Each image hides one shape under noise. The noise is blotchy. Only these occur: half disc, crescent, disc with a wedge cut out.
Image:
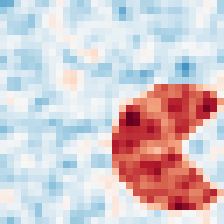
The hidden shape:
disc with a wedge cut out
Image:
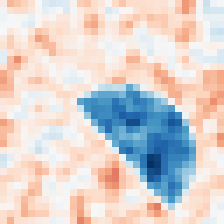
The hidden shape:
half disc
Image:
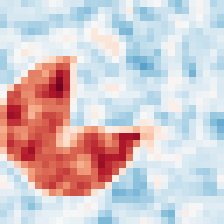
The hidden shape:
disc with a wedge cut out
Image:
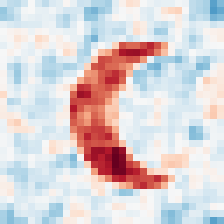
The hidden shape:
crescent
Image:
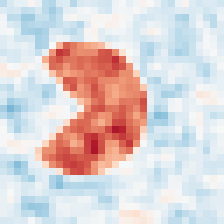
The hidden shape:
disc with a wedge cut out
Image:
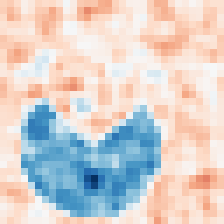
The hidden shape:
disc with a wedge cut out
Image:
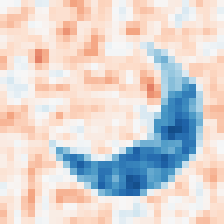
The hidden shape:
crescent
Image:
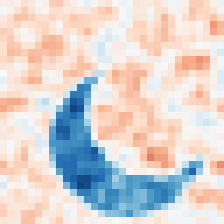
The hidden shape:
crescent
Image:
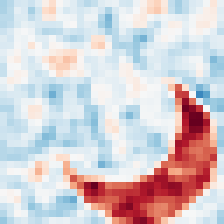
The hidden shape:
crescent
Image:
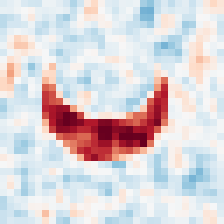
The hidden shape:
crescent
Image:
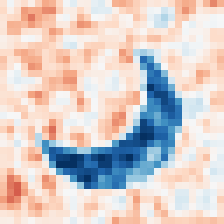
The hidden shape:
crescent
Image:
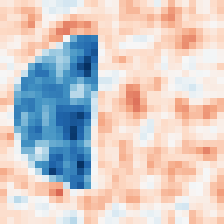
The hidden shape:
half disc
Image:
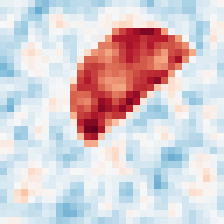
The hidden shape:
half disc
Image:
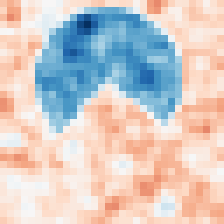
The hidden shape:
disc with a wedge cut out
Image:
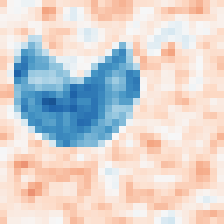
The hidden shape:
disc with a wedge cut out
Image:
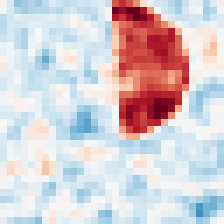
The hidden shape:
half disc
